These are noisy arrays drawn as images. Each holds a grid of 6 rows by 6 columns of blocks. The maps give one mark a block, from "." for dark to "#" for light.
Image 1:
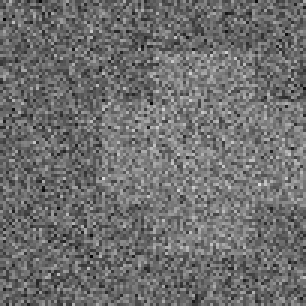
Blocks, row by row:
. . . . . .
. . . # # .
. . # # # #
. . # # # #
. . . # # .
. . . . . .
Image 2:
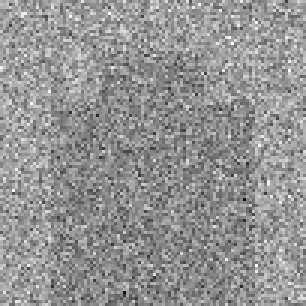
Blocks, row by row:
# # # # # #
# # . . # #
# . . . . #
# . . . . #
# . . . . #
# . . . . #
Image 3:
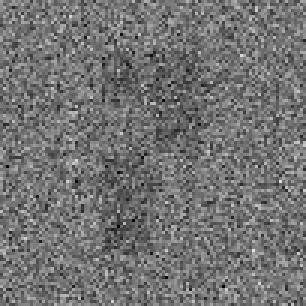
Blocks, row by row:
# # # # # #
# # . . # #
# # # . # #
# # . # # #
# # . # # #
# # # # # #
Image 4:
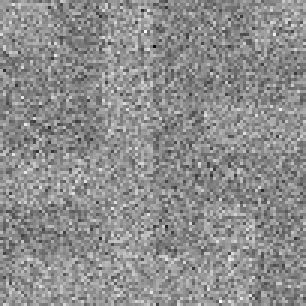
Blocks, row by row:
# . # . . #
. . # . . .
. . # . # #
# # # . . .
. . # . # .
# # # # # .
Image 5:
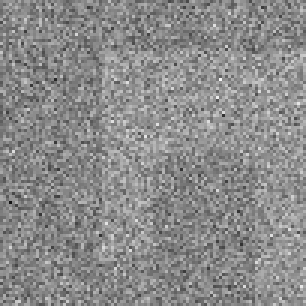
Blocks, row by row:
. . . . . .
. . # # # #
. . # # # #
. . # . . #
. . # . . #
. . . . . #
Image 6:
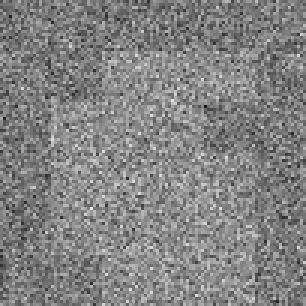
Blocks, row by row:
. . . . . .
. . # # # .
. # # # . .
. # # # # .
. # # # # .
. . # # # .
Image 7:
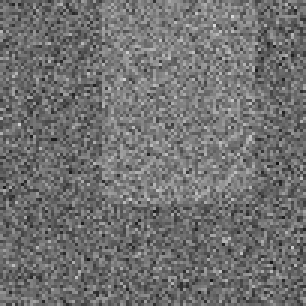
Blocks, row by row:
. . # # # .
. . # # # .
. . # # # .
. . # # # .
. . . . . .
. . . . . .
